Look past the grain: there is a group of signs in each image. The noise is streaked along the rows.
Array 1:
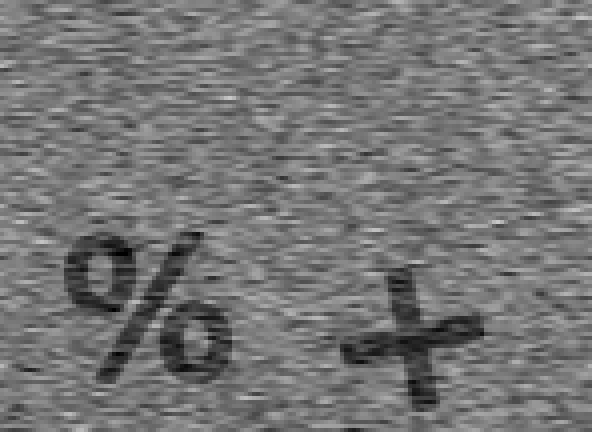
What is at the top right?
nothing
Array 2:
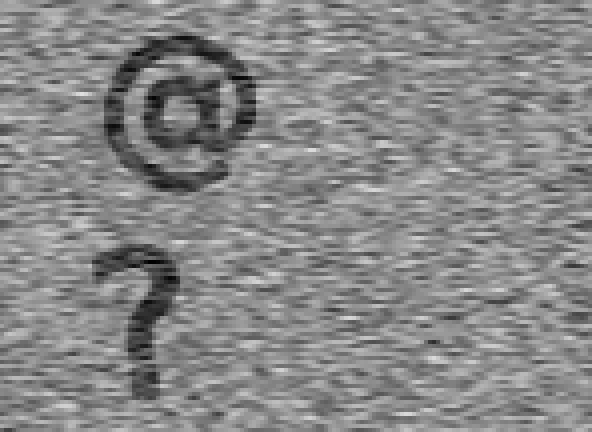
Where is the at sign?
top left
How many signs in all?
2
